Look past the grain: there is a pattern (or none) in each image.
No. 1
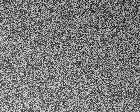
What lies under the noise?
a smooth slope
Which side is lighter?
bottom left
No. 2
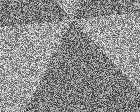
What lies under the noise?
spokes from one point
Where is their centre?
top middle
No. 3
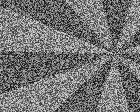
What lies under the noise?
spokes from one point
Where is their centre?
middle right
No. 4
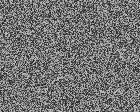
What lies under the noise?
only noise
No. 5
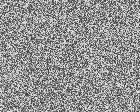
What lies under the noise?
only noise
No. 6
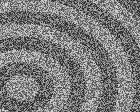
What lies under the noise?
rings round one point
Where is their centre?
bottom left
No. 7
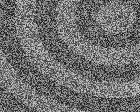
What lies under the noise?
rings round one point
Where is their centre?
top right
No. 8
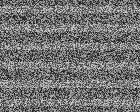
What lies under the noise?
horizontal stripes
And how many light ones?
6
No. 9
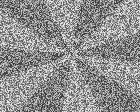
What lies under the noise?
spokes from one point
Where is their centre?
centre
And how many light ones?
6
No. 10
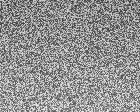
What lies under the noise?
a smooth slope
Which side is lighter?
bottom
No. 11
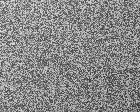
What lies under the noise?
a smooth slope
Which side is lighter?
top left
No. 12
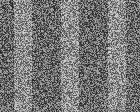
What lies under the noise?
vertical stripes
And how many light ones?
3
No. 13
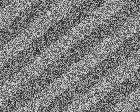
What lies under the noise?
diagonal stripes
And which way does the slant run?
bottom left to top right
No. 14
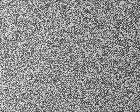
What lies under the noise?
a smooth slope
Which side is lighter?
left
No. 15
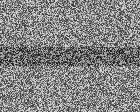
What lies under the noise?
one horizontal stripe
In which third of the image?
middle
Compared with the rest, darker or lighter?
darker
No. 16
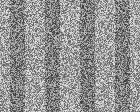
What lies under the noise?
vertical stripes
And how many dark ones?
4
